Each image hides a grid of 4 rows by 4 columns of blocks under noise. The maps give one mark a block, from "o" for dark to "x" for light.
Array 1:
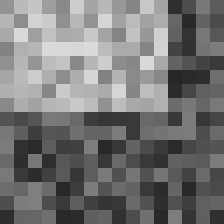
x x x o
x x x o
o o o o
o o o o
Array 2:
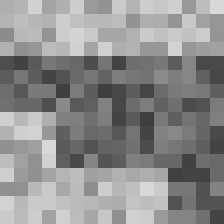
x x x x
o o o o
x o o o
x x x o
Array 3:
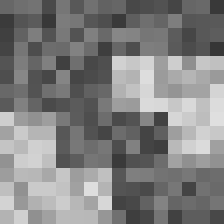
o o o o
o o x x
x o o x
x x o o
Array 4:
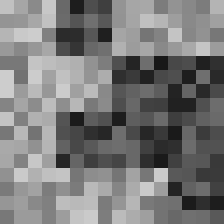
x o x x
x x o o
x o o o
x x x o
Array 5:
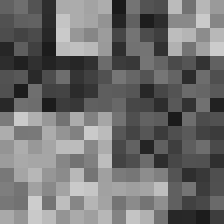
o x o x
o o o o
x x o o
x x x o
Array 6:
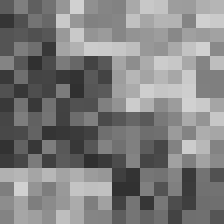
o x x x
o o x x
o o o x
x x o o
